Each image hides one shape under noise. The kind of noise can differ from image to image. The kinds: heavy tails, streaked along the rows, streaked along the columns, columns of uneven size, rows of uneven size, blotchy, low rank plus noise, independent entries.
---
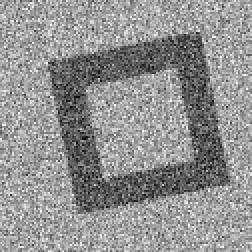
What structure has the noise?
independent entries
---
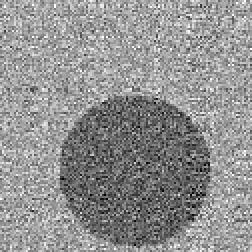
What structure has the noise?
low rank plus noise
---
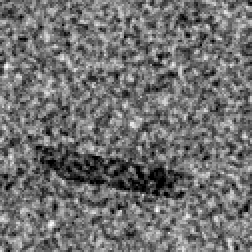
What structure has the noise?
blotchy
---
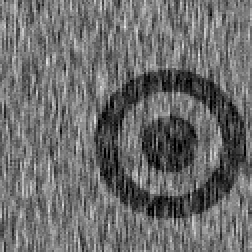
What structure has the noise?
streaked along the columns
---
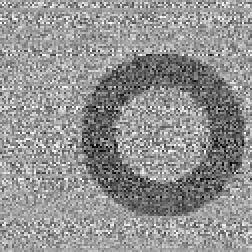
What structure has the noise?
rows of uneven size
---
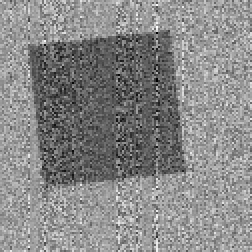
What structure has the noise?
columns of uneven size
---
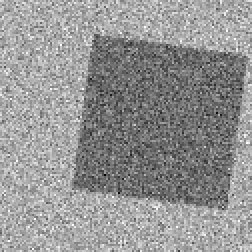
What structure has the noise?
independent entries
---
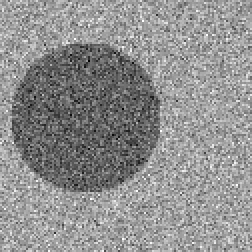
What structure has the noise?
independent entries
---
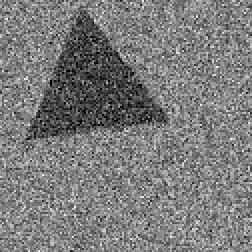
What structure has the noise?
independent entries
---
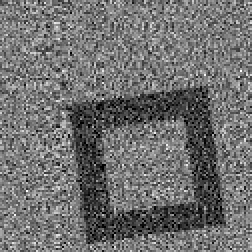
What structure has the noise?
low rank plus noise
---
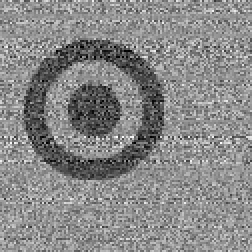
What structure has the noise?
rows of uneven size
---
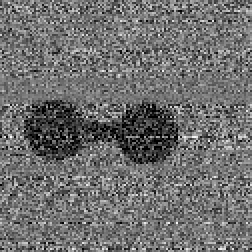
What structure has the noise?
rows of uneven size
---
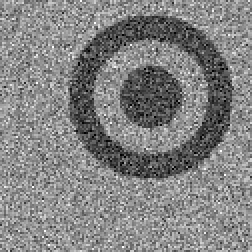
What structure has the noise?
independent entries
